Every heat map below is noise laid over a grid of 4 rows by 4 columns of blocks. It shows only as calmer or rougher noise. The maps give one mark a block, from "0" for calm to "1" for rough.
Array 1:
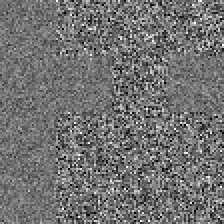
0111
0010
0111
0111
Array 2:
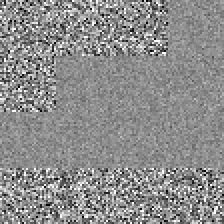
1110
1000
0000
1111
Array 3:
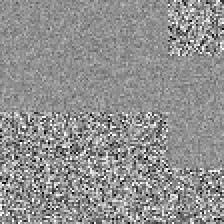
0001
0000
1110
1111
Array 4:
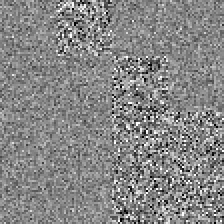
0100
0010
0011
0011
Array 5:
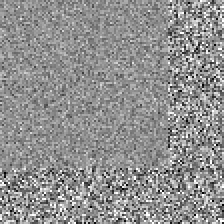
0001
0001
0001
1111
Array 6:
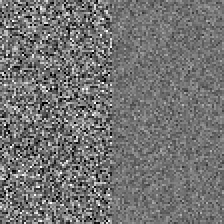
1100
1100
1100
1100
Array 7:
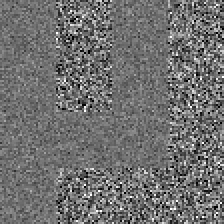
0101
0101
0001
0111
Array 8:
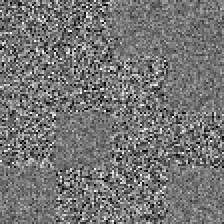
1100
1110
1011
0110
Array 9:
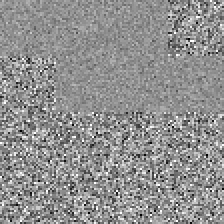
0001
1000
1111
1111
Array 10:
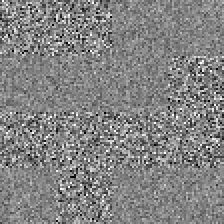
1100
0001
1111
0100
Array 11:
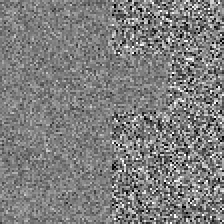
0011
0001
0011
0011
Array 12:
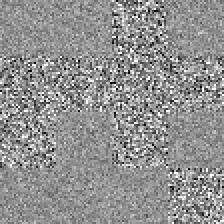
0010
1111
1010
0001
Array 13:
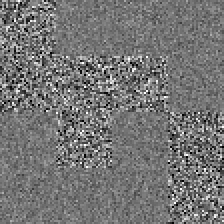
1000
1110
0101
0001
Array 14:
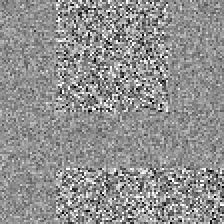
0110
0110
0000
0111
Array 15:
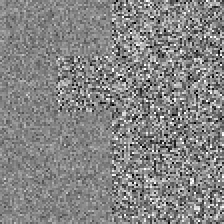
0011
0111
0011
0011
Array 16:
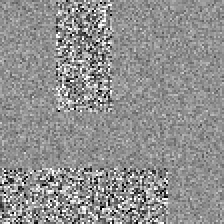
0100
0100
0000
1110
